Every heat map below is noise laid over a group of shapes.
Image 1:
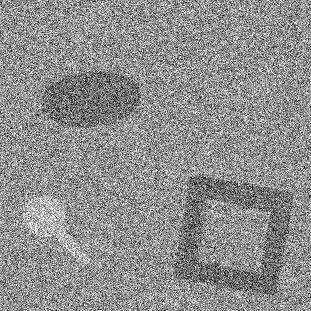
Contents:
top left: dark ellipse; bottom left: light lollipop; bottom right: dark square frame
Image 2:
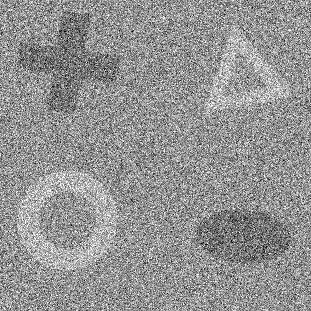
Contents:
top left: dark cross; top right: light triangle frame; bottom left: light ring; bottom right: dark ellipse
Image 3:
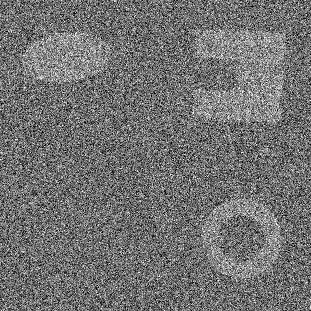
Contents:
top left: light ellipse; top right: light square with a notch; bottom right: light ring
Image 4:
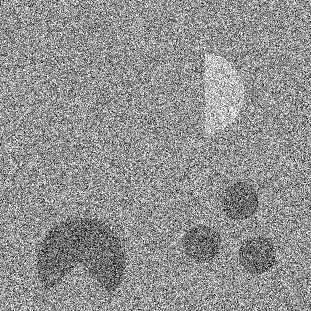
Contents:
top right: light half disc; bottom left: dark disc with a wedge cut out; bottom right: dark three dots
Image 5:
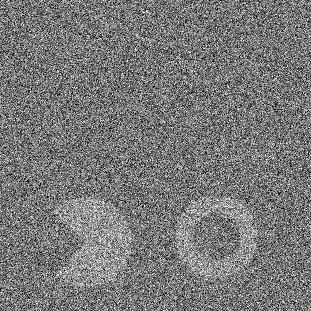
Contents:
bottom left: light disc with a wedge cut out; bottom right: light ring
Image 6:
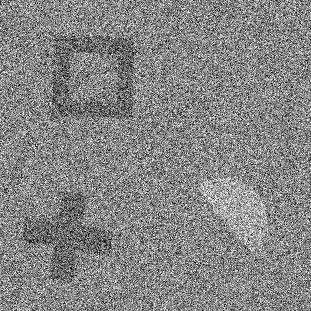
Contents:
top left: dark square frame; bottom left: dark cross; bottom right: light half disc
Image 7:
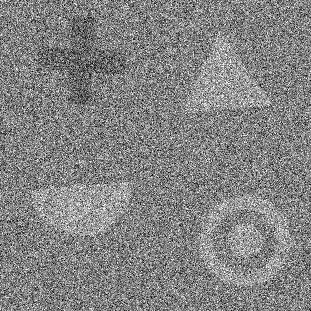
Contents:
top left: dark cross; top right: light triangle; bottom left: light half disc; bottom right: light bullseye
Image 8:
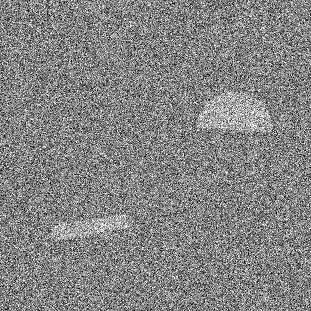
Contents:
top right: light half disc; bottom left: light bar
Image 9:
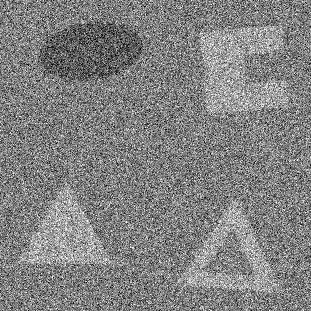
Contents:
top left: dark ellipse; top right: light square with a notch; bottom left: light triangle; bottom right: light triangle frame
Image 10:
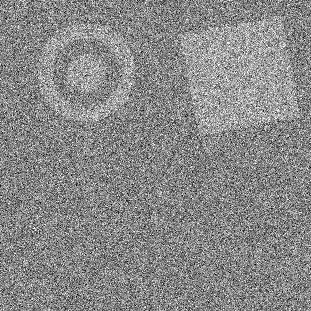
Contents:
top left: light bullseye; top right: light square
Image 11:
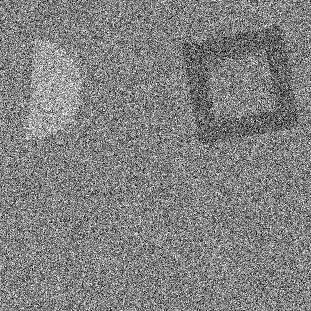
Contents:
top left: light half disc; top right: dark square frame
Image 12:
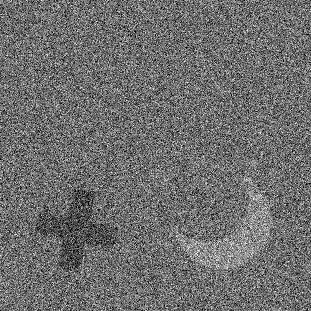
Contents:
bottom left: dark cross; bottom right: light crescent
